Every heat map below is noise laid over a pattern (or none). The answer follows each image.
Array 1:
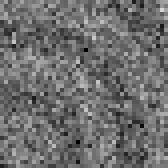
rings round one point
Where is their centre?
bottom left
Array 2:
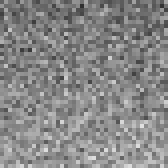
a smooth slope
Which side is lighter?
bottom
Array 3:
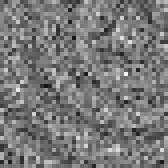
rings round one point
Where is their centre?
top right
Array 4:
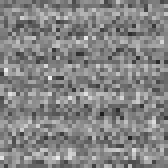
horizontal stripes
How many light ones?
6
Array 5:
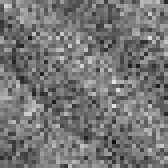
diagonal stripes
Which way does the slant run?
top left to bottom right
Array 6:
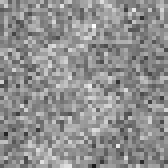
a wavy band
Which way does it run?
top to bottom
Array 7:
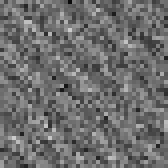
diagonal stripes
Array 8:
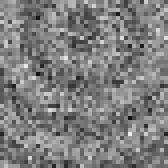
rings round one point
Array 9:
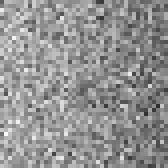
a smooth slope
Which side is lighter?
left
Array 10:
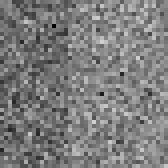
a sharp edge
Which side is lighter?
right
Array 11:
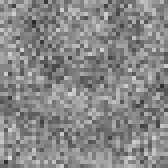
rings round one point
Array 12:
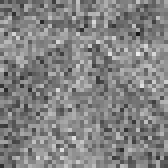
spokes from one point
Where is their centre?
top middle
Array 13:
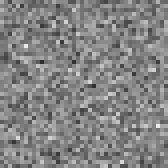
only noise
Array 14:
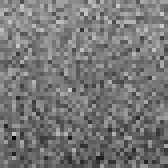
a smooth slope
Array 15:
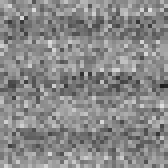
horizontal stripes
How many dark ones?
3
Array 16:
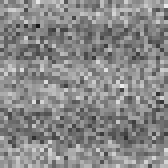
horizontal stripes
